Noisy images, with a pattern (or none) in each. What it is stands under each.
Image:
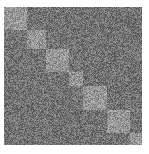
blocks along the diagonal
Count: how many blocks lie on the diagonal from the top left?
7
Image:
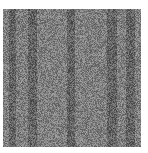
bands of columns
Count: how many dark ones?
5
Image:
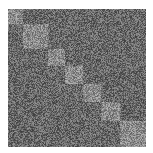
blocks along the diagonal
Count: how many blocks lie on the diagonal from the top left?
7
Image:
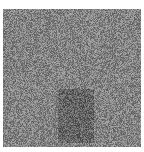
one block
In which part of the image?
bottom middle
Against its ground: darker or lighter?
darker
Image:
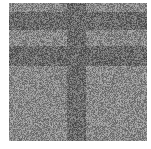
bands of rows crossing bands of columns
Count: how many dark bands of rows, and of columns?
2 and 1
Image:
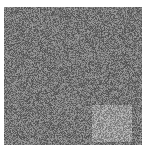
one block
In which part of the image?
bottom right
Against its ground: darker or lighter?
lighter
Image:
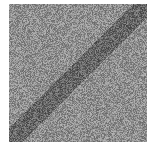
a diagonal band
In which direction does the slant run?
bottom left to top right
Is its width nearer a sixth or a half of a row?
a sixth
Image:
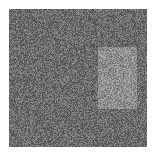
one block
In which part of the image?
middle right
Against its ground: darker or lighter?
lighter
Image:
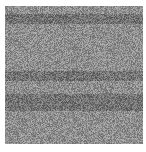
bands of rows
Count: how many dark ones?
3
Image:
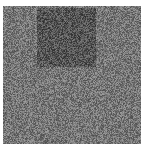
one block
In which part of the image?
top middle
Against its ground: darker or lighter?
darker
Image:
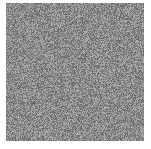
only noise
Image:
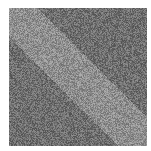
a diagonal band
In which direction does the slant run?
top left to bottom right
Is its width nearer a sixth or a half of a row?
a half
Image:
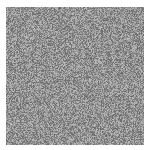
only noise
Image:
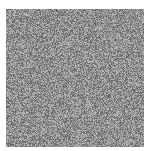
only noise
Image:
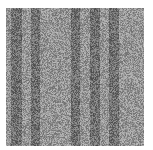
bands of columns
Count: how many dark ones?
5
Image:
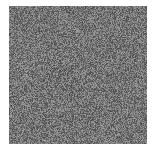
only noise
